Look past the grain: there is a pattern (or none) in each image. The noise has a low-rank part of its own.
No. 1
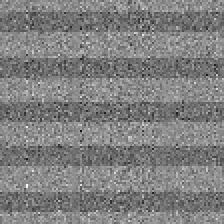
horizontal stripes
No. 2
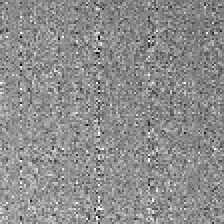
a smooth slope
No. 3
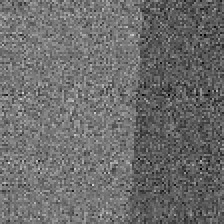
a sharp edge
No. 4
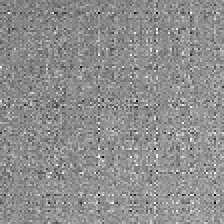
a smooth slope
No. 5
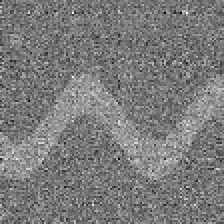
a wavy band
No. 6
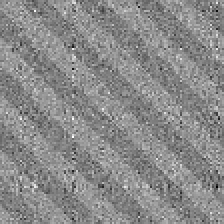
diagonal stripes
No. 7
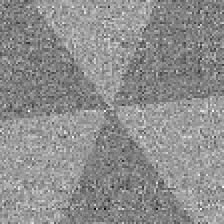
spokes from one point
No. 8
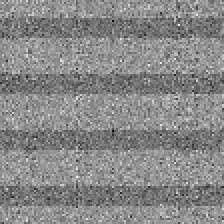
horizontal stripes
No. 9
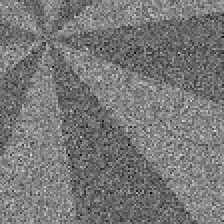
spokes from one point
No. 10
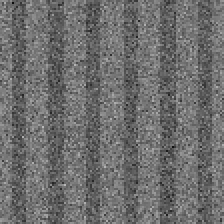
vertical stripes
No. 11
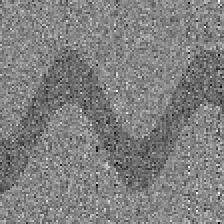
a wavy band
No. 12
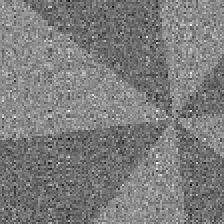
spokes from one point
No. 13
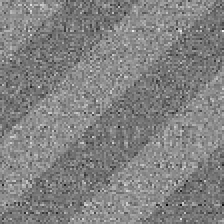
diagonal stripes
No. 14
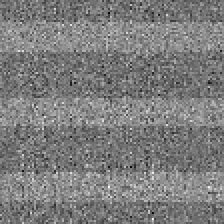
horizontal stripes
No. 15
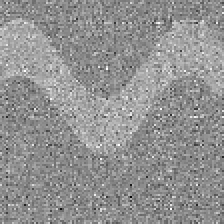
a wavy band
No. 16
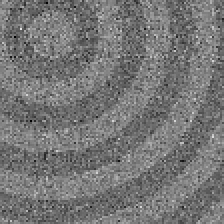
rings round one point
